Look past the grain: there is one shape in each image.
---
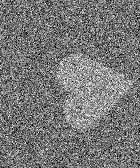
heart
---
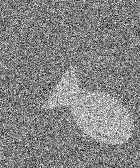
fish
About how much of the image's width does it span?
two thirds
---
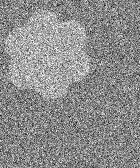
flower
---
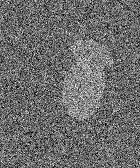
footprint
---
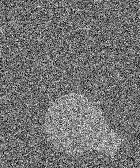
light bulb
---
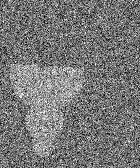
chess pawn
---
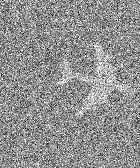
airplane
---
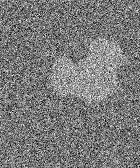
car
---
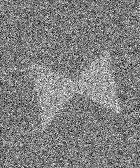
bow tie
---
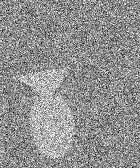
fish
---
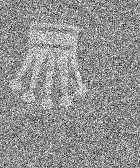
chess queen
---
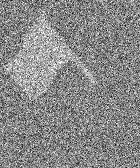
flag
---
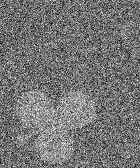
club
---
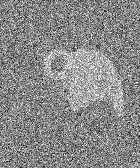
teapot
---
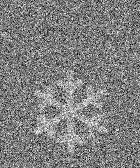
snowflake
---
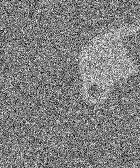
teapot
